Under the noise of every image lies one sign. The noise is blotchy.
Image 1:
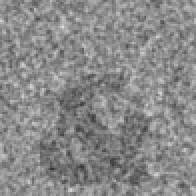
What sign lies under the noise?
ampersand
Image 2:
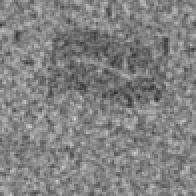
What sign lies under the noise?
approximately sign
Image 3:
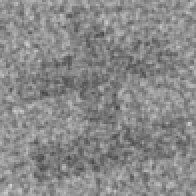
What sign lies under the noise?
plus-minus sign
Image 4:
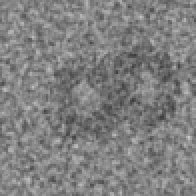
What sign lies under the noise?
infinity sign
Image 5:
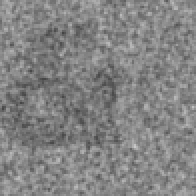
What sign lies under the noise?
ampersand
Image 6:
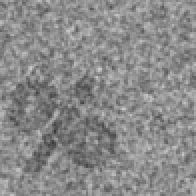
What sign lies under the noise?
percent sign
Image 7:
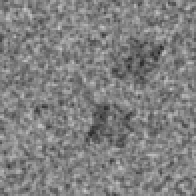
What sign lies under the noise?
colon
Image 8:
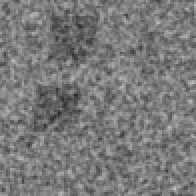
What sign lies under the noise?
colon
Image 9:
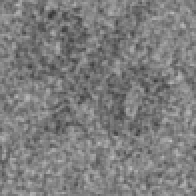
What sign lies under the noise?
percent sign
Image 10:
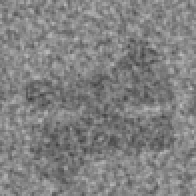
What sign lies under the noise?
not-equal sign
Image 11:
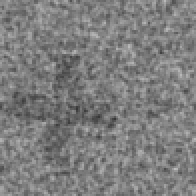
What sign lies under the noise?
plus sign
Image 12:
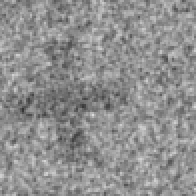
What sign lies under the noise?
plus sign
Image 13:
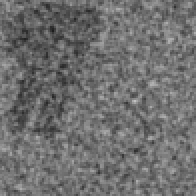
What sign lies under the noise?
pilcrow
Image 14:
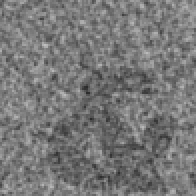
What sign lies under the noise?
ampersand
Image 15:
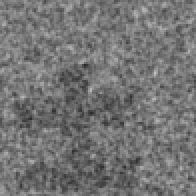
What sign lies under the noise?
plus-minus sign
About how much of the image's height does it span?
two thirds
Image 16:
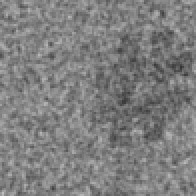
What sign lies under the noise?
hash sign
